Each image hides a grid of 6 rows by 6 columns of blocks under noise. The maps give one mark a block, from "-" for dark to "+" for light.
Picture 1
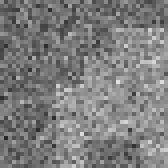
- - - - - -
- - - - + +
- - - + + +
- - + + + +
- - + + + +
- - + - - +
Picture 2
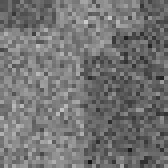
- - + + + -
+ + + + - -
+ + + - - -
+ + + - - -
+ + + - - -
+ + + - - -
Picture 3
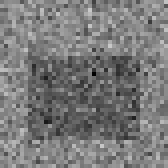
+ + + + + +
+ + + + + +
+ - - - - +
+ - - - - +
+ - - - - +
+ + + + + +
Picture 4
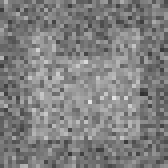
- - - - - -
- + - - + -
- + + + + -
- + + + + -
- + + + + -
- - - - - -
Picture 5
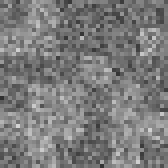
- + - - - -
+ + - - - +
- - - + - -
- + + - + -
+ + + - + +
- + - - + -
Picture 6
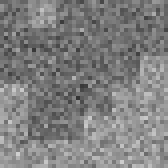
- + - - - -
- - - - - -
- - - - - +
+ - - - + +
+ - - + + +
+ + + + + +
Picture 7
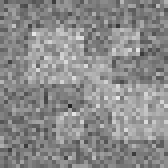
- - - - - -
- + + - + -
- + + + - -
- - - + + +
- - + - + +
- - - - - -
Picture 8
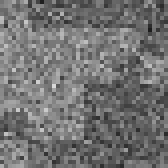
+ - - - - -
+ + + + + -
+ + + + - +
+ + + - - -
- + + - - -
+ - - - - -
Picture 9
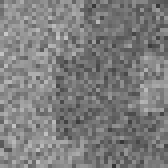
+ + + - - -
+ + + - - -
+ + - - - +
+ + - - - +
+ + - - - -
+ + + - - -
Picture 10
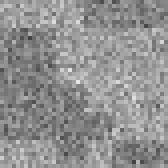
+ + + - - -
- - + + + +
- - + + + +
- - - + + +
- - - - + +
+ + - + - -
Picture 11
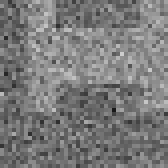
- + - - - +
- + + + + +
- + + + + +
- + - - - +
- - - - - -
- - - - - -
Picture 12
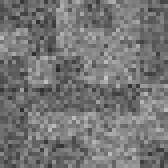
- - + - + -
+ - + + + -
- + - + + -
- - - - - +
- + + + + +
- - - + + -
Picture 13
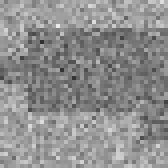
+ + + + + +
+ - - - - -
- - - - - -
+ - - - - -
+ + + + + -
+ + + + + +
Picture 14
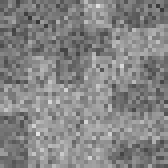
- - - + - -
- - - - + +
- + - + + -
+ + + + - -
- + + + + +
- + + + - -
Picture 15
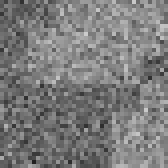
- - + + + +
- + + + + +
- + + + + -
- - - - - +
- - - - + +
- - - - + +
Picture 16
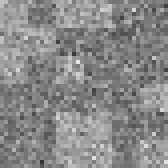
+ - + + - -
+ + - - - -
+ - + - - -
- - - - - +
- - + + - -
- - + + - +
